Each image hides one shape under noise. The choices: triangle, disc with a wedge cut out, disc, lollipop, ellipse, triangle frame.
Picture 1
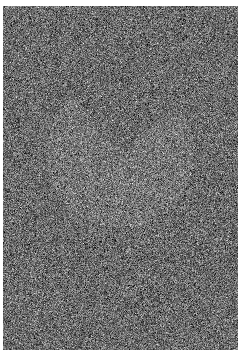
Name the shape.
disc with a wedge cut out
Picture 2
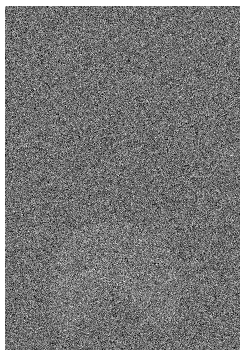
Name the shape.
disc with a wedge cut out
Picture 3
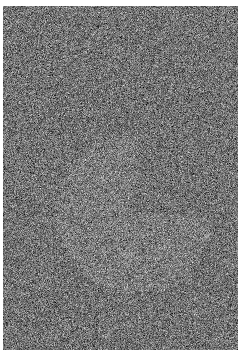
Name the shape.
disc with a wedge cut out
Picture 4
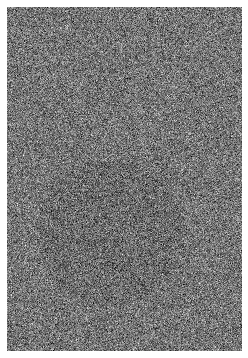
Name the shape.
disc
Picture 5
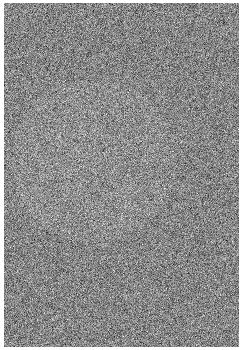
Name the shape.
disc
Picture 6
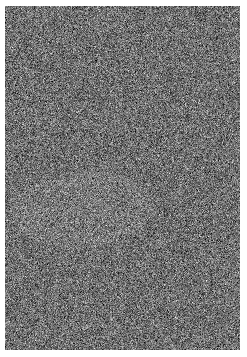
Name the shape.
ellipse
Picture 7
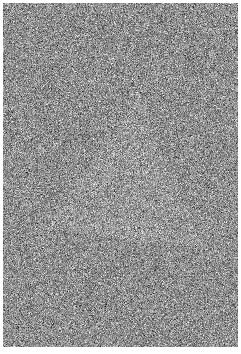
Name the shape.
triangle
